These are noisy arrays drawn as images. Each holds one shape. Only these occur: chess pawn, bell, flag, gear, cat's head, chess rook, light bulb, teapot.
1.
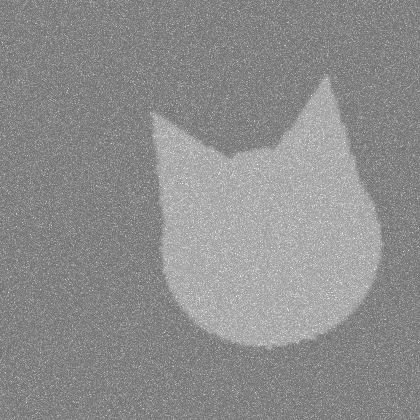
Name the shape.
cat's head
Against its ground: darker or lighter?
lighter
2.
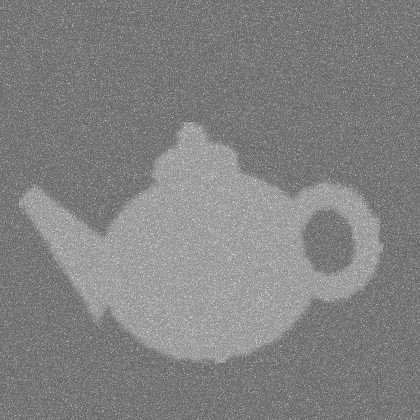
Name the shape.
teapot
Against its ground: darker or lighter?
lighter
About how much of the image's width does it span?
nearly all
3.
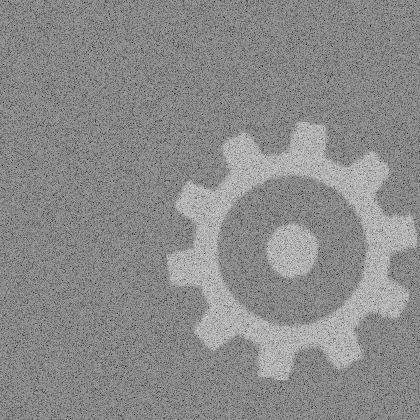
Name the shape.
gear
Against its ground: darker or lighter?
lighter
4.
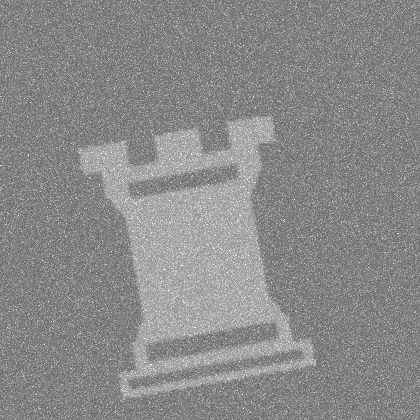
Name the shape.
chess rook
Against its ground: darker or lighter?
lighter
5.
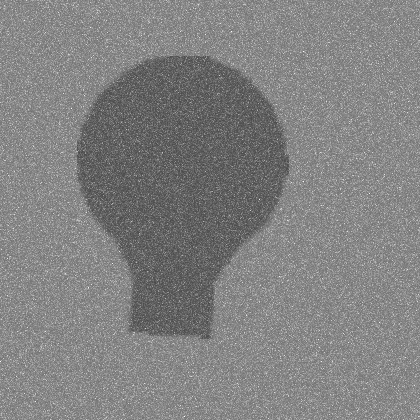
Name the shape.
light bulb
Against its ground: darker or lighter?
darker
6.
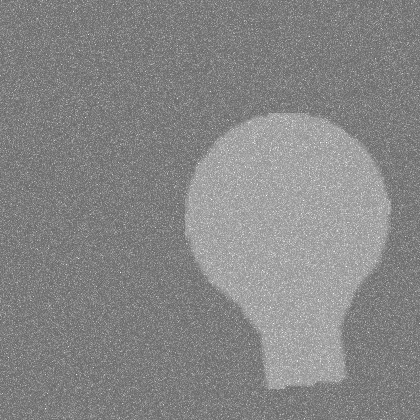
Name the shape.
light bulb
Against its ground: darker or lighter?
lighter
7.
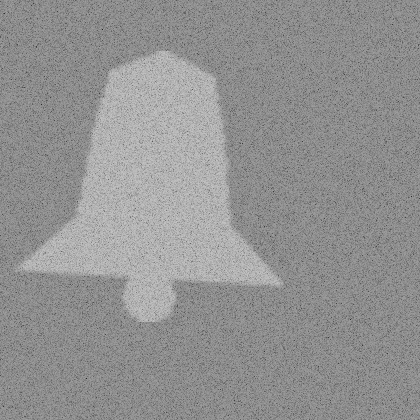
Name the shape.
bell
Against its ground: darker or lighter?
lighter
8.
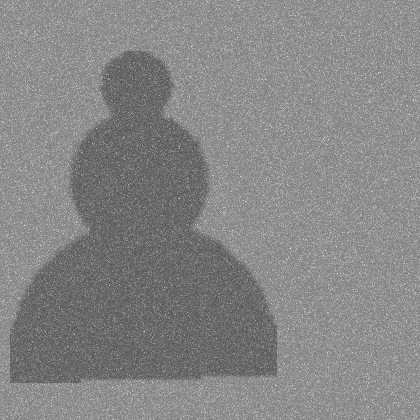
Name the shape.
chess pawn
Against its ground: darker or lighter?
darker
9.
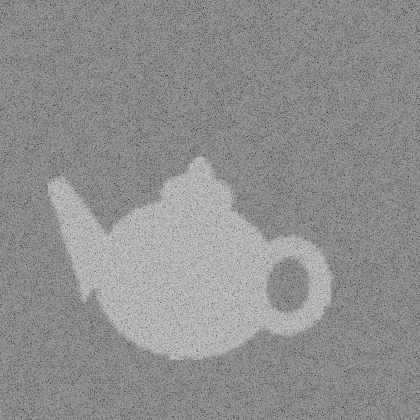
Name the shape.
teapot
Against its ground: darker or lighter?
lighter
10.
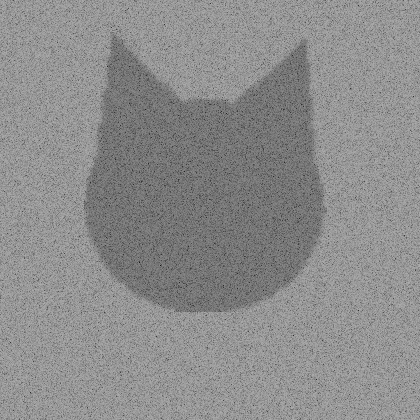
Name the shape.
cat's head
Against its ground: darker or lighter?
darker
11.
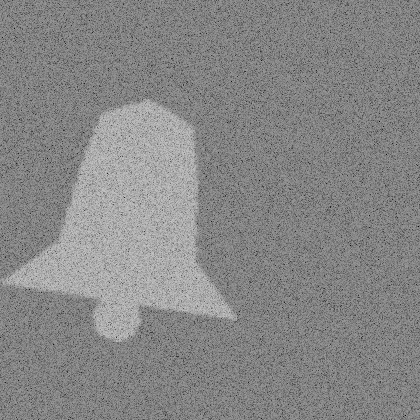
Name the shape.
bell
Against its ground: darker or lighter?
lighter
